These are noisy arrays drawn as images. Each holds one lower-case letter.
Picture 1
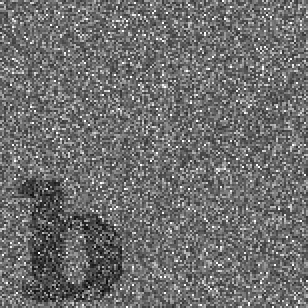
dark b, bottom left
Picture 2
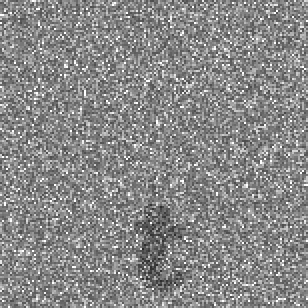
dark t, bottom middle
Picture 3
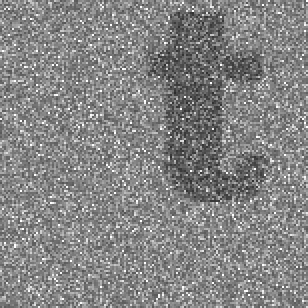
dark t
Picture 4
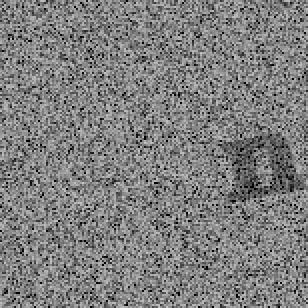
dark n, middle right
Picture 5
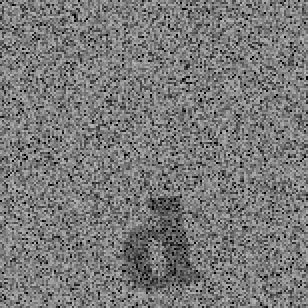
dark d, bottom middle
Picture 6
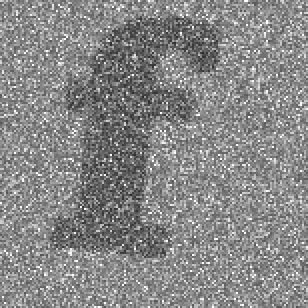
dark f
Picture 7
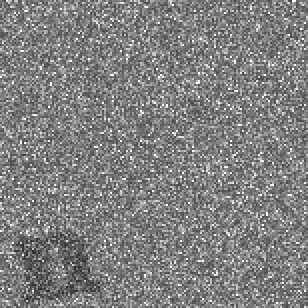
dark n, bottom left
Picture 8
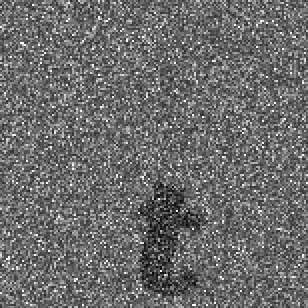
dark t, bottom middle
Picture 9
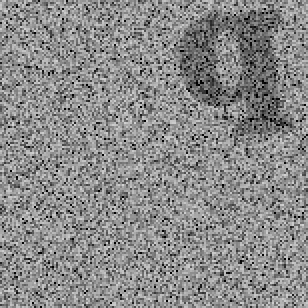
dark q, top right
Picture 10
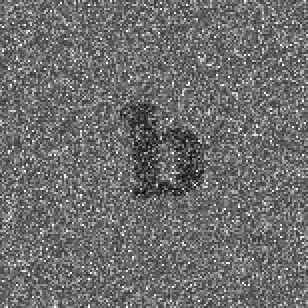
dark b, centre
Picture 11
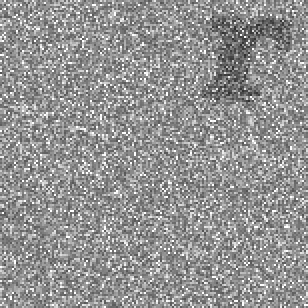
dark r, top right
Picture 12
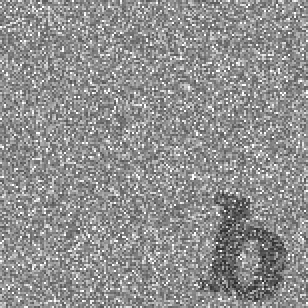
dark b, bottom right
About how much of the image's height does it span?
a third
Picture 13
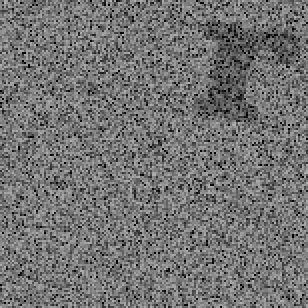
dark r, top right
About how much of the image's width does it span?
a third
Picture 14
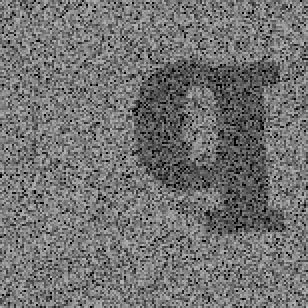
dark q
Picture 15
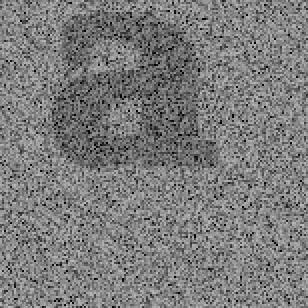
dark a
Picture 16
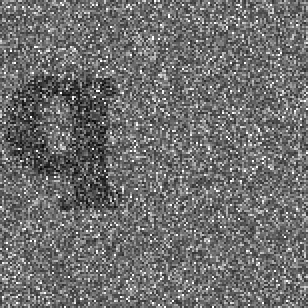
dark q, middle left
